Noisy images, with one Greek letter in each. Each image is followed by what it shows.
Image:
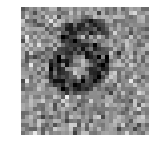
delta
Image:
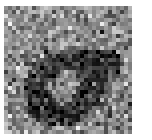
sigma
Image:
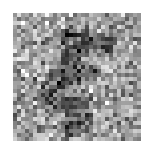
xi
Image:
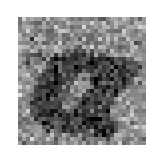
alpha
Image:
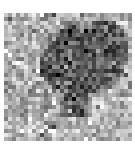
phi
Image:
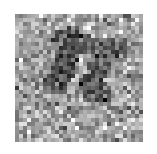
pi
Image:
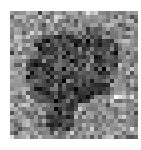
phi
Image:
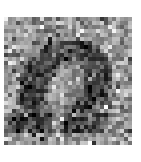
omega
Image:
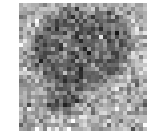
phi
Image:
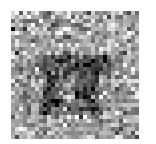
pi
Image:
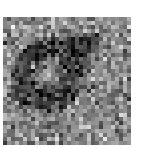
sigma
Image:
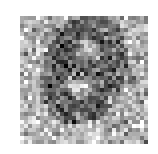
theta
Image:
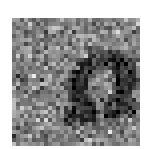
omega
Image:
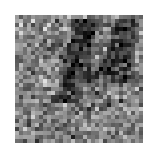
mu
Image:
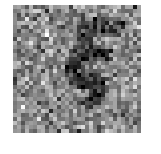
xi
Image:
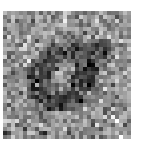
sigma
